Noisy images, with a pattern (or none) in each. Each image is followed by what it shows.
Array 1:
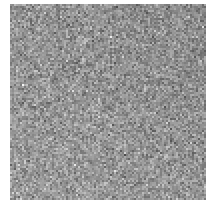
a smooth slope
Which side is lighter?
bottom left
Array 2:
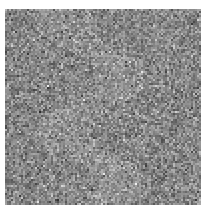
a wavy band
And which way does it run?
top to bottom
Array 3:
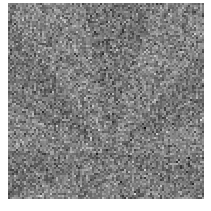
spokes from one point
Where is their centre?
bottom middle
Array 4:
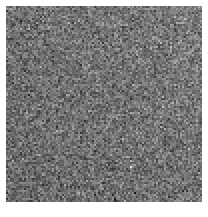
a smooth slope
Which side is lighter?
top right
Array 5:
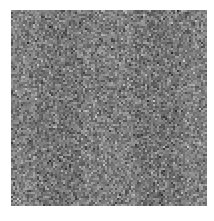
vertical stripes
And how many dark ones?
2
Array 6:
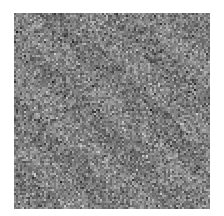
diagonal stripes
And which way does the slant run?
top left to bottom right
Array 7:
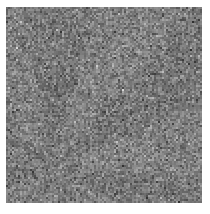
spokes from one point
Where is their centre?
bottom left
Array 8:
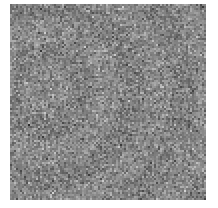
rings round one point
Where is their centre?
middle left
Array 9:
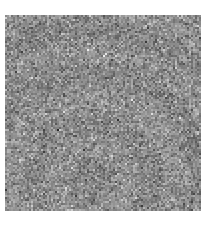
rings round one point
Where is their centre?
bottom middle
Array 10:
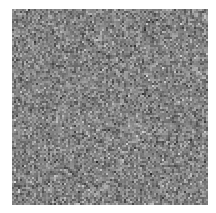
only noise
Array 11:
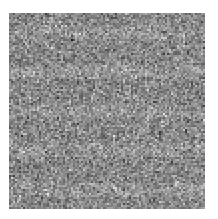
horizontal stripes
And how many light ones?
5
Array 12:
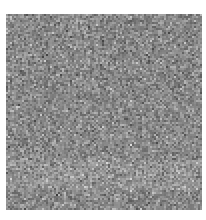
one horizontal stripe
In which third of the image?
bottom
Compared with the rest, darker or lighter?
lighter
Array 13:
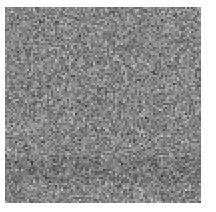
one horizontal stripe
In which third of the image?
bottom
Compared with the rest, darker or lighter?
darker
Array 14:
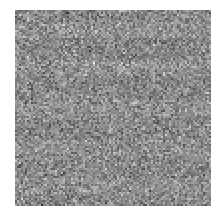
horizontal stripes
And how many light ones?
5
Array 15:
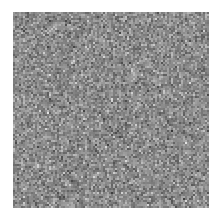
only noise
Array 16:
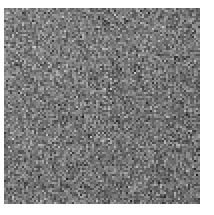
a smooth slope
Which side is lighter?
top left
